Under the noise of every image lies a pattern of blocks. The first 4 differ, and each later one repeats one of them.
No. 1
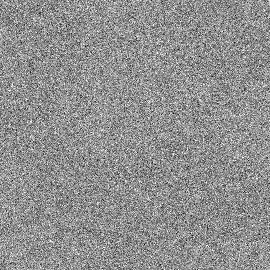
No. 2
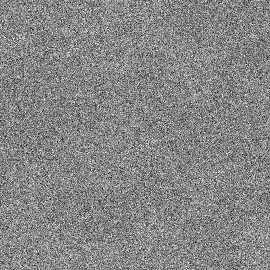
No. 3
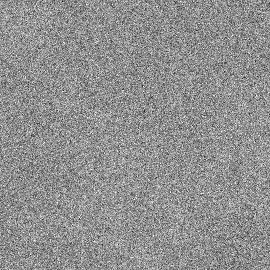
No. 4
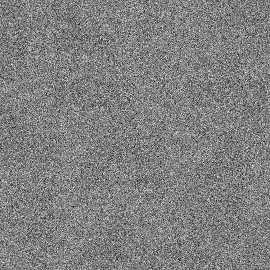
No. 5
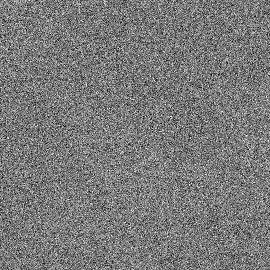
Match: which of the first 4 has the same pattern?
3
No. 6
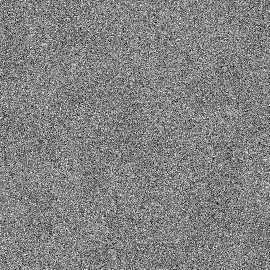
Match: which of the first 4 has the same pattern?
4
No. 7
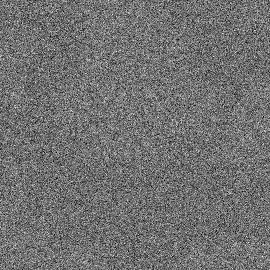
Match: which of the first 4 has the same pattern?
1
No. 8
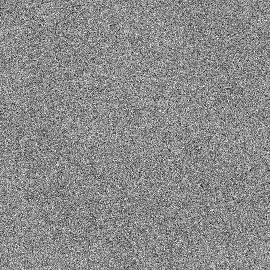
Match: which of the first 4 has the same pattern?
1
